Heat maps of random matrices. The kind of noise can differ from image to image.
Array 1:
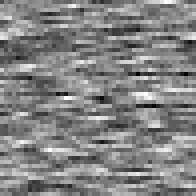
streaked along the rows
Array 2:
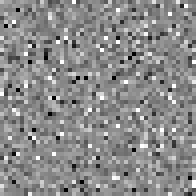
heavy tails
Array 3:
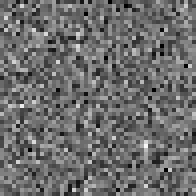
independent entries
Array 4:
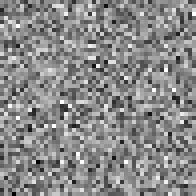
independent entries
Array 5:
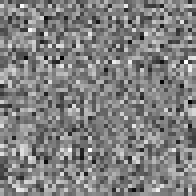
low rank plus noise
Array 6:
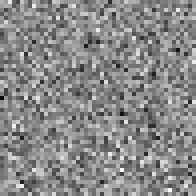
independent entries
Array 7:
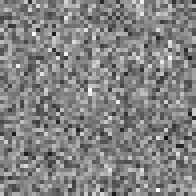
independent entries
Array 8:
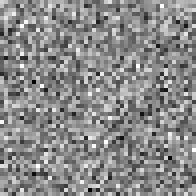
independent entries
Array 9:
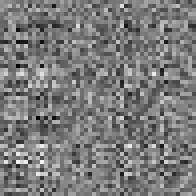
low rank plus noise
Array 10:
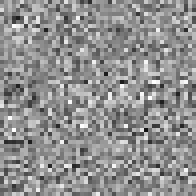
low rank plus noise
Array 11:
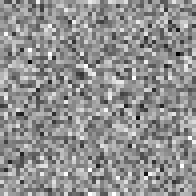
independent entries
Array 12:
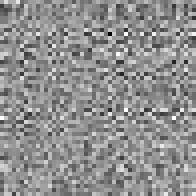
low rank plus noise
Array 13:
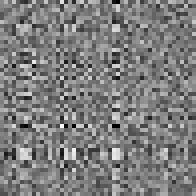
low rank plus noise
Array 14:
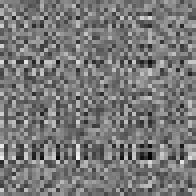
low rank plus noise
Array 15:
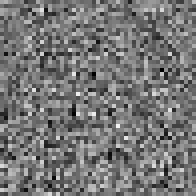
low rank plus noise
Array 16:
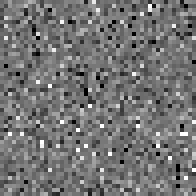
heavy tails
